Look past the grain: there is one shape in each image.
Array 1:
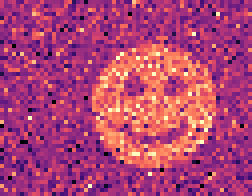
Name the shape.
smiling face
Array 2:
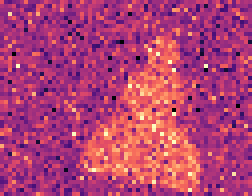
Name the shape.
chess pawn
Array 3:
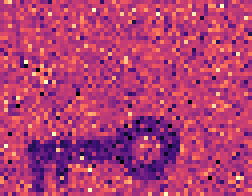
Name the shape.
key
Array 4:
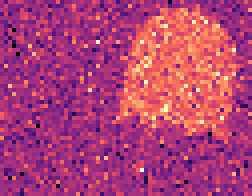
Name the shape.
ghost
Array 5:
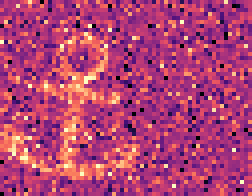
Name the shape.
anchor
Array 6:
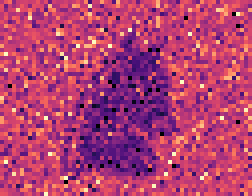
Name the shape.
chess knight
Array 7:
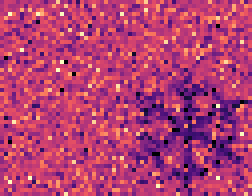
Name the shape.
snowflake
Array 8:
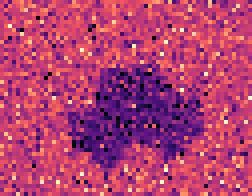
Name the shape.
car
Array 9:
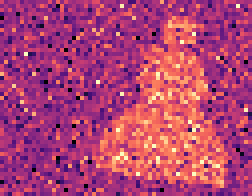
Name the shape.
chess pawn
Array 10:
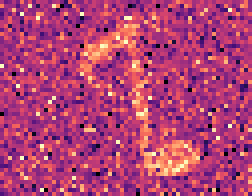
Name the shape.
musical note
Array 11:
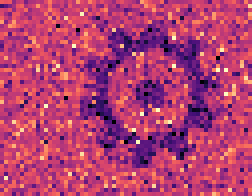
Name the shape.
gear
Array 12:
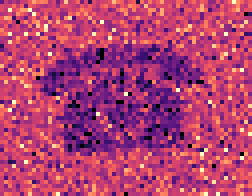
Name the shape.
telephone
